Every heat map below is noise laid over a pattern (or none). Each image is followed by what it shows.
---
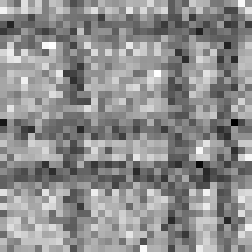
bands of rows crossing bands of columns
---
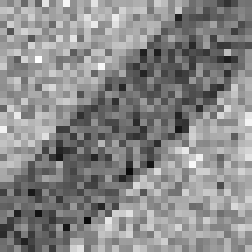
a diagonal band
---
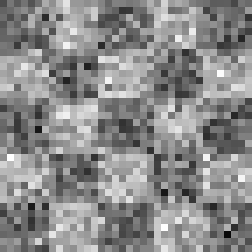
a checkerboard
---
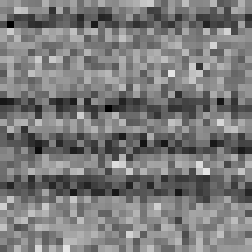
bands of rows
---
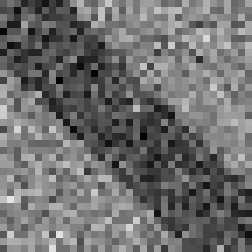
a diagonal band
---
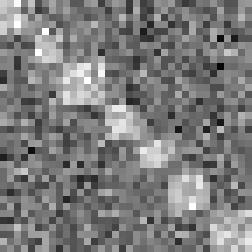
blocks along the diagonal
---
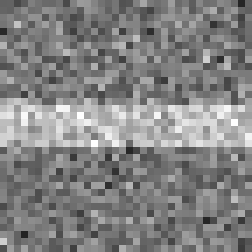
one band of rows
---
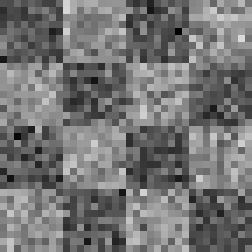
a checkerboard
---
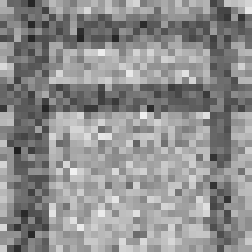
bands of rows crossing bands of columns
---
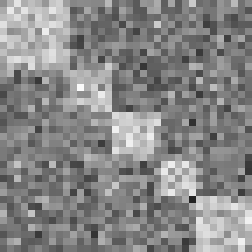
blocks along the diagonal
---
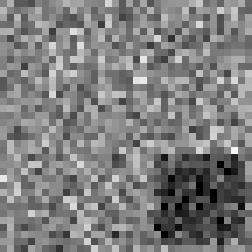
one block
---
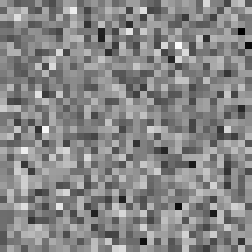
only noise
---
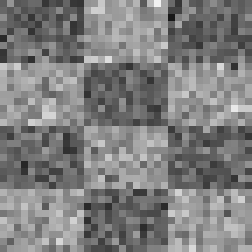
a checkerboard
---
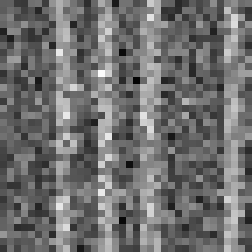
bands of columns
